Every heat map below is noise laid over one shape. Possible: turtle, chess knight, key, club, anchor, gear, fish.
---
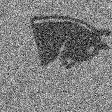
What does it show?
dark chess knight
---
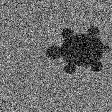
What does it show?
dark turtle
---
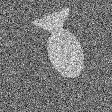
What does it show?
light fish
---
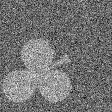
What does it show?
light club
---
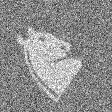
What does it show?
light chess knight
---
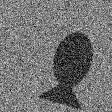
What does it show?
dark fish
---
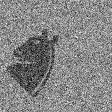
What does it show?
dark chess knight
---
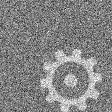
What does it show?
light gear
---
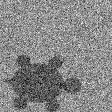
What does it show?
dark turtle
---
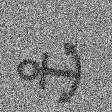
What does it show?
dark anchor
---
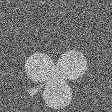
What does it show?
light club
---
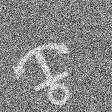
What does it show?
light anchor
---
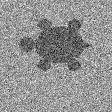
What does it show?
dark turtle
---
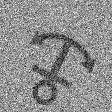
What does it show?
dark anchor
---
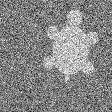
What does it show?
light turtle
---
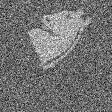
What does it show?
light chess knight
